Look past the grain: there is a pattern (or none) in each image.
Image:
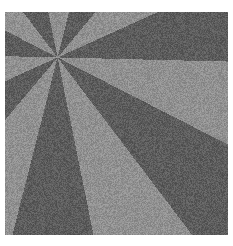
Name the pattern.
spokes from one point
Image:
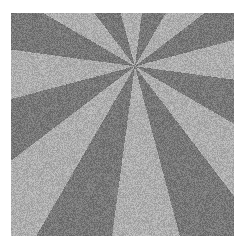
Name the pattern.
spokes from one point
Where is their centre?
top middle
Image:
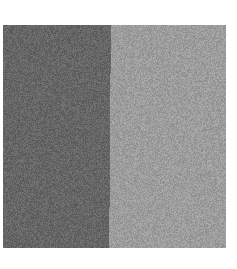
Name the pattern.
a sharp edge
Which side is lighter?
right
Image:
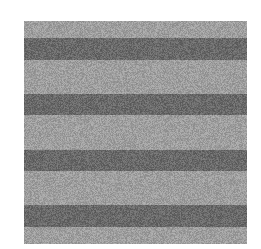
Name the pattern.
horizontal stripes
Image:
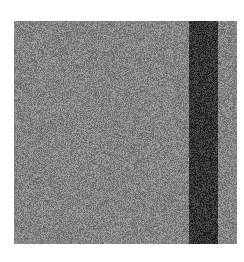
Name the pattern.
one vertical stripe
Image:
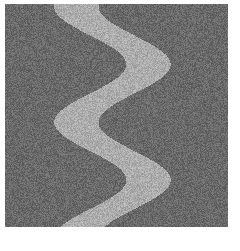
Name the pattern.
a wavy band
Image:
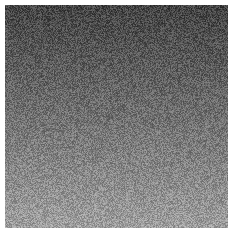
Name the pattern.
a smooth slope
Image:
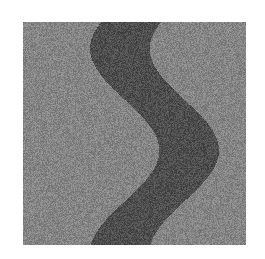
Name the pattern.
a wavy band
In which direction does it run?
top to bottom
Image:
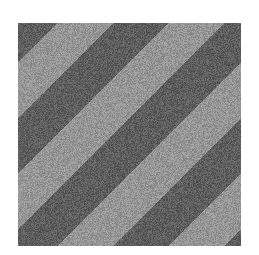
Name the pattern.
diagonal stripes
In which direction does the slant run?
bottom left to top right
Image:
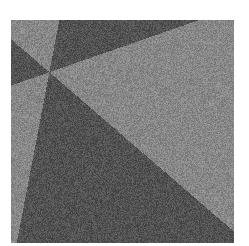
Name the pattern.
spokes from one point
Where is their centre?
top left
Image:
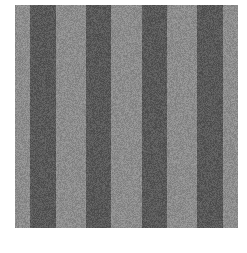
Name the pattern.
vertical stripes
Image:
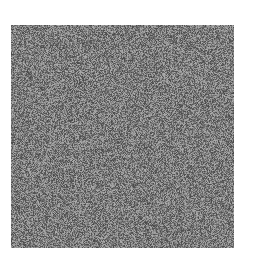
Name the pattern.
only noise
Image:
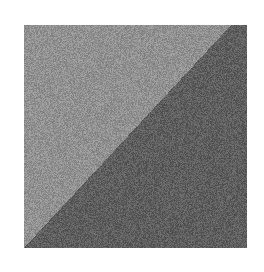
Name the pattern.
a sharp edge
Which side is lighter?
top left
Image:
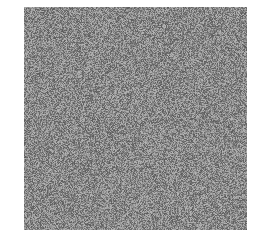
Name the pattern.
only noise
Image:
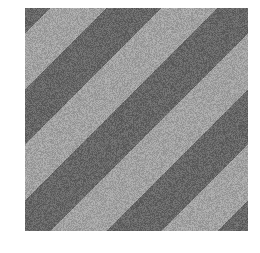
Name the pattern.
diagonal stripes
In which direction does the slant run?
bottom left to top right
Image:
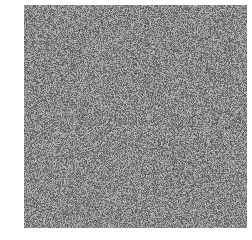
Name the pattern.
only noise
